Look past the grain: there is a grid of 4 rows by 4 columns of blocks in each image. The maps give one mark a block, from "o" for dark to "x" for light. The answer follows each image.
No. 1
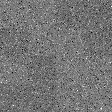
x x o o
o x x o
x o x x
o o x x
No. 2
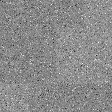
o o o x
o o x x
o o x x
x o o o
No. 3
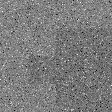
x x x x
x x o o
x o o o
x x o o
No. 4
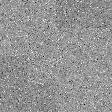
x x o o
x x x x
o x x x
o o x x
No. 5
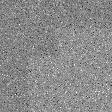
o o o o
o o x x
o x x x
o x x x
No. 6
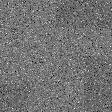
x x o o
x x x x
x x x o
o x x o
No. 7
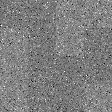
o o x x
x o x o
x o o o
x o o x
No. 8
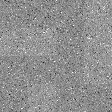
o o o x
x x o x
o o o x
o x o o
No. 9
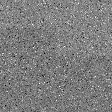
x x x x
o o x x
o o o o
o o o o
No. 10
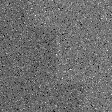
o x x x
o o x x
o o x x
o o o x
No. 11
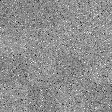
o o x x
x x x x
o x o x
x o x o
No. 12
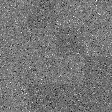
x o x x
x x o x
x x x o
x o o o
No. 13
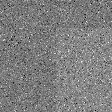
o o o o
o o x x
o o x x
o o x x
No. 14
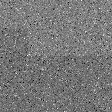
x x x x
o x x x
o o o o
o o o o
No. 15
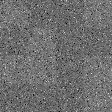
x o o x
o x o o
x x o x
o o o x
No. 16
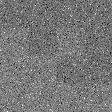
o o o o
x o x o
x x o o
x x x x
